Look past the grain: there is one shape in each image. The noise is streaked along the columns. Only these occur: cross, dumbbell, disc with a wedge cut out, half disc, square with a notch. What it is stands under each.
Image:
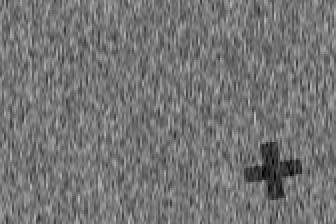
cross
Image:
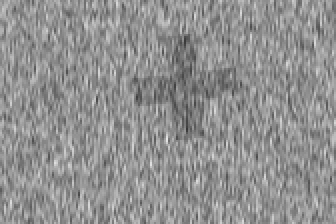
cross
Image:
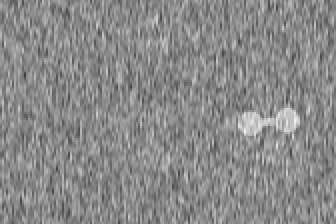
dumbbell
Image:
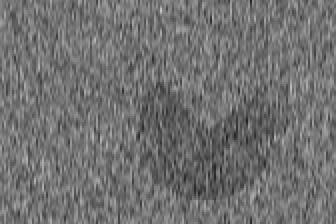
disc with a wedge cut out
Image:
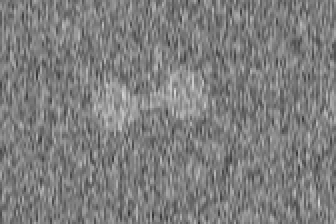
dumbbell
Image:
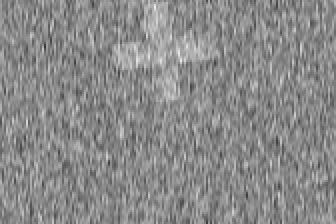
cross
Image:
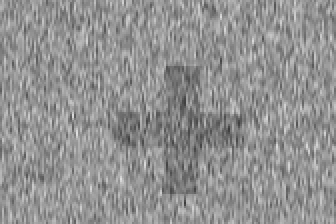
cross
